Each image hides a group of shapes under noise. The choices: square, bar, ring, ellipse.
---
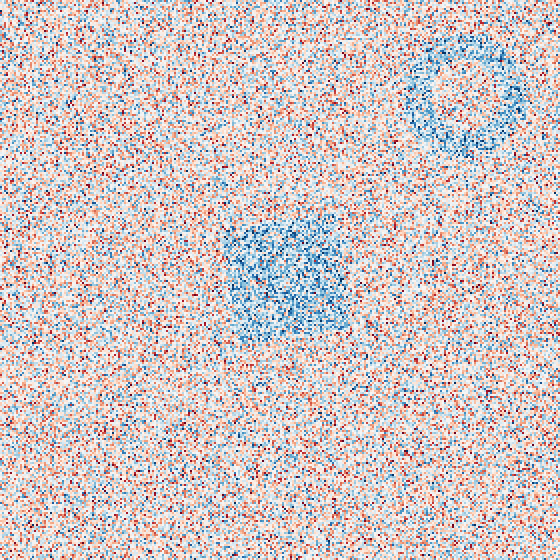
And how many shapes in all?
2
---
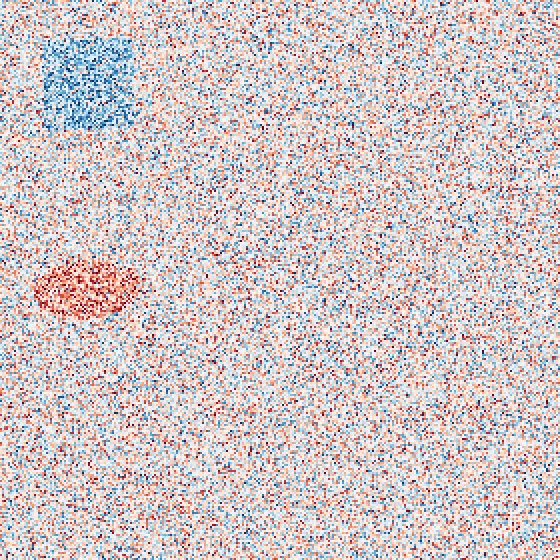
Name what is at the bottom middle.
nothing
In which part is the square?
top left
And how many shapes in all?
2
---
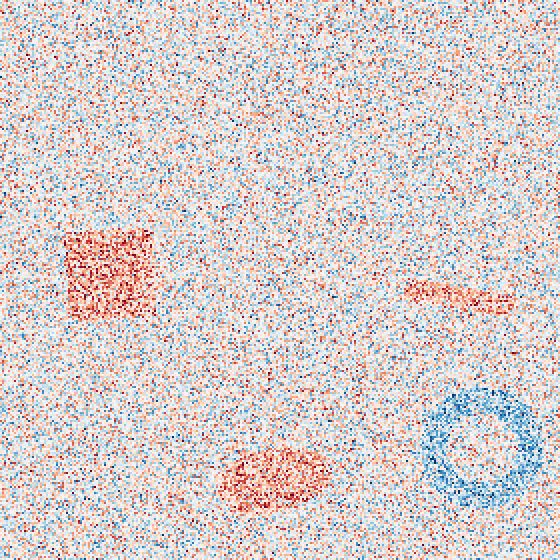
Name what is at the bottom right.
ring
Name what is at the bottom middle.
ellipse
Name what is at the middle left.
square
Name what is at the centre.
nothing
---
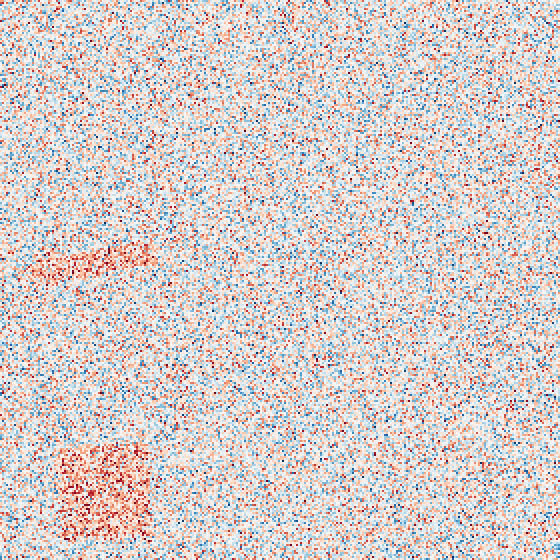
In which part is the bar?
middle left
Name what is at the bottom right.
nothing
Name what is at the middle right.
nothing
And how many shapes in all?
2
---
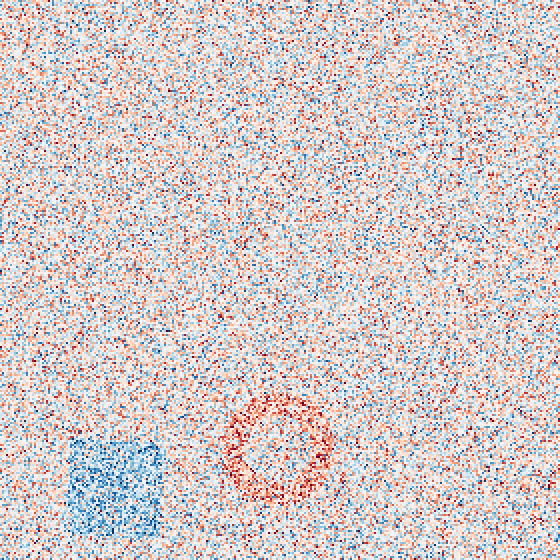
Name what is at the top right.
nothing
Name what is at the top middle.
nothing
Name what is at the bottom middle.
ring
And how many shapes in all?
2
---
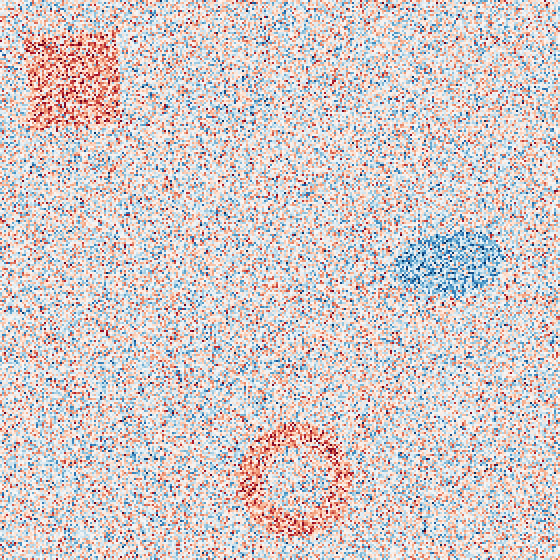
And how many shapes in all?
3
